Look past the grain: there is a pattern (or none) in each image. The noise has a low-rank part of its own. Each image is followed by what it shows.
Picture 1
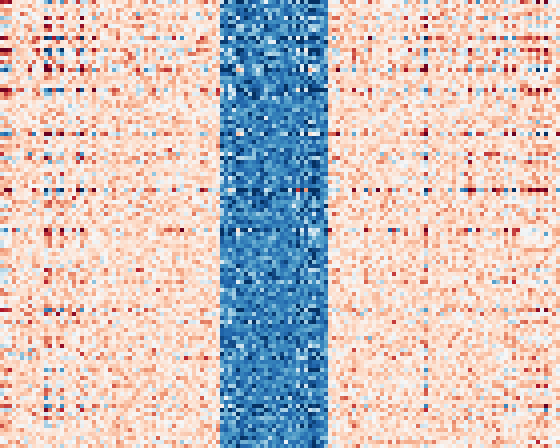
one band of columns
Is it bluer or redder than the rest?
bluer
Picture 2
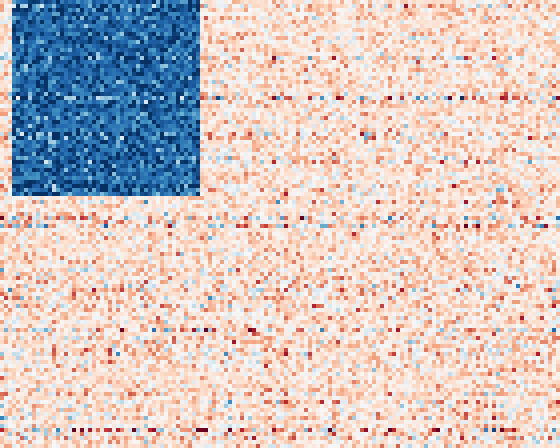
one block
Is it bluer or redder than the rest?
bluer
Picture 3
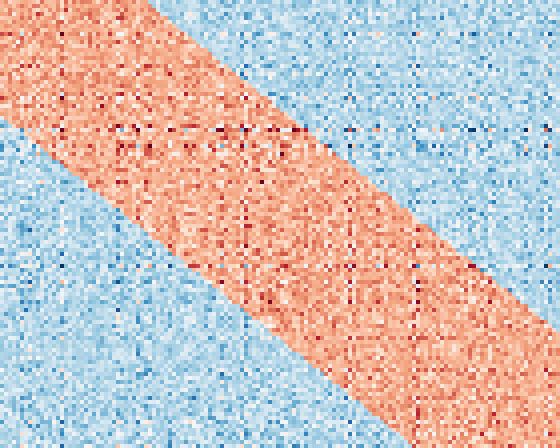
a diagonal band
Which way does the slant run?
top left to bottom right
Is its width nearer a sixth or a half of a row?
a half
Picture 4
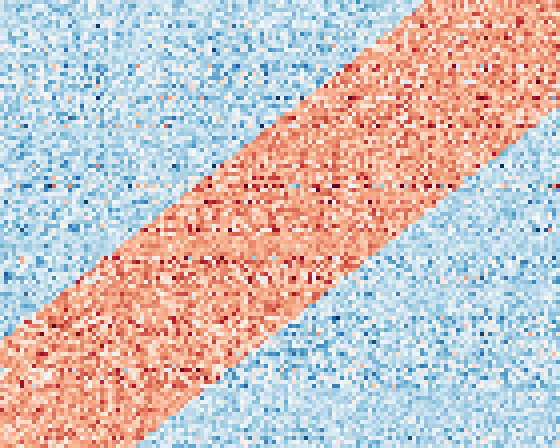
a diagonal band
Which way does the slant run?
bottom left to top right
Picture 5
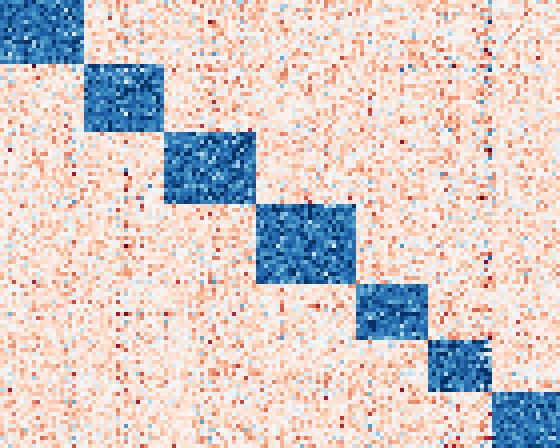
blocks along the diagonal
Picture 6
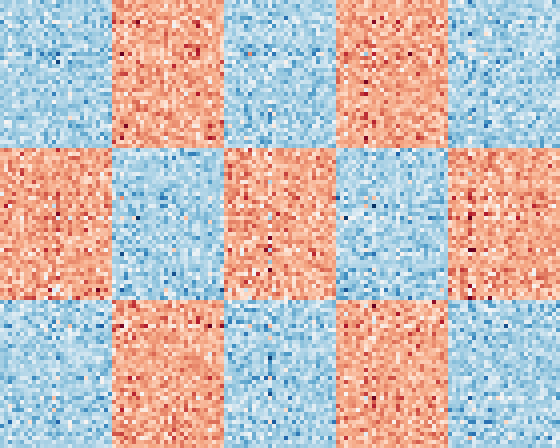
a checkerboard
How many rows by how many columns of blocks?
3 by 5
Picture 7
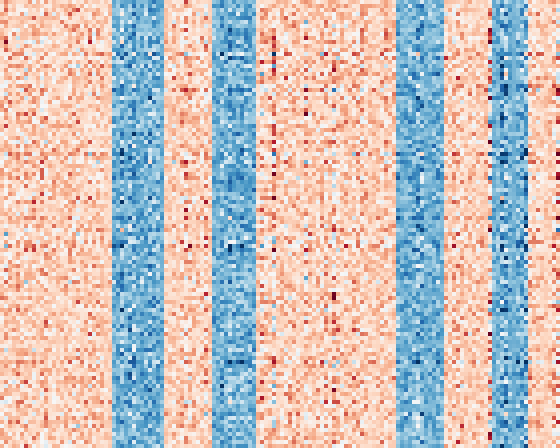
bands of columns
